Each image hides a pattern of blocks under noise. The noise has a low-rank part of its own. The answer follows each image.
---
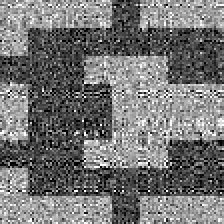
top and bottom mirror each other
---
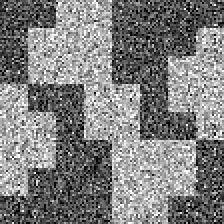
the same after a half turn
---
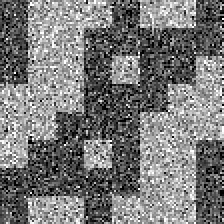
the same after a half turn
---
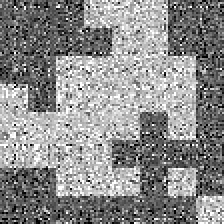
mirrored about the diagonal from the top left
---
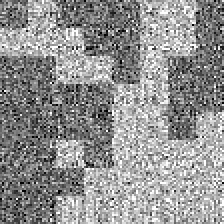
no symmetry
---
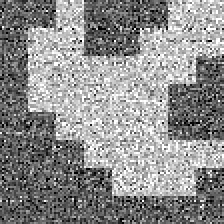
mirrored about the diagonal from the bottom left
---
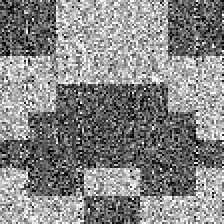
left and right mirror each other
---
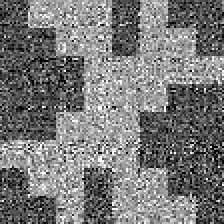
the same after a half turn
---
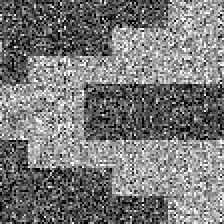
top and bottom mirror each other
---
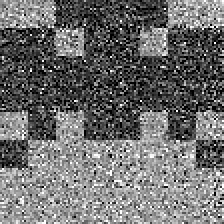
left and right mirror each other
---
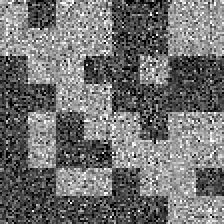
mirrored about the diagonal from the bottom left
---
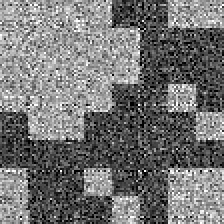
mirrored about the diagonal from the top left
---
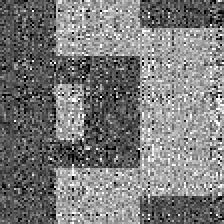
top and bottom mirror each other
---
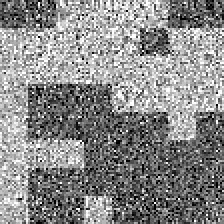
no symmetry
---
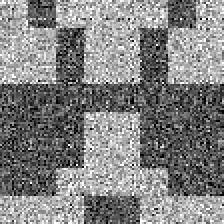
left and right mirror each other
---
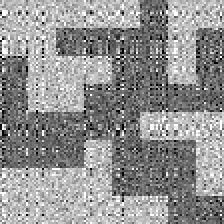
no symmetry
